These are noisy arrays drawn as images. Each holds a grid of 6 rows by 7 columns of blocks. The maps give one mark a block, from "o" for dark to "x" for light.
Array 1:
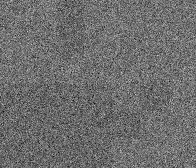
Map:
x x o x x x x
x x o x x x x
x x x x x x x
o o o o x o x
o o o o o x x
o o o o x x x
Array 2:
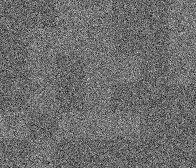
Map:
o o x x o o x
o x x x o o x
o x o x x o x
o x o x o o o
x o x x x o o
o x o o o o o
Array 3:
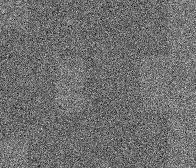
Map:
x o o o o o x
o o o o o o x
o o x o o x x
o o x o o x x
o o o o o o x
x o o o o o x
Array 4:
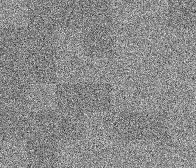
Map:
x o o o x x o
o o x o x x x
o o x x x x x
o x o o x x x
o o o x o o x
x o x x x x x
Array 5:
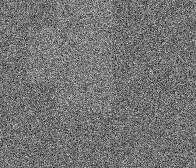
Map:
o o x x o o o
o x x x o o o
o x x x o o o
o o x x o o o
o o o o o o o
o o o o o o o
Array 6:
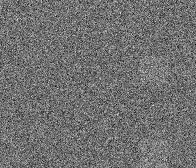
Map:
o o o o o o o
o o o o o o o
o o o o o x o
o o o o o o o
o o o o o o o
o o o o o x o
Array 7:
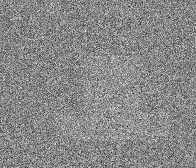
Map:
o o o o o o o
o o o o o o o
o o o x x o o
o o o x x o o
o o x x x x o
o o o o o o o
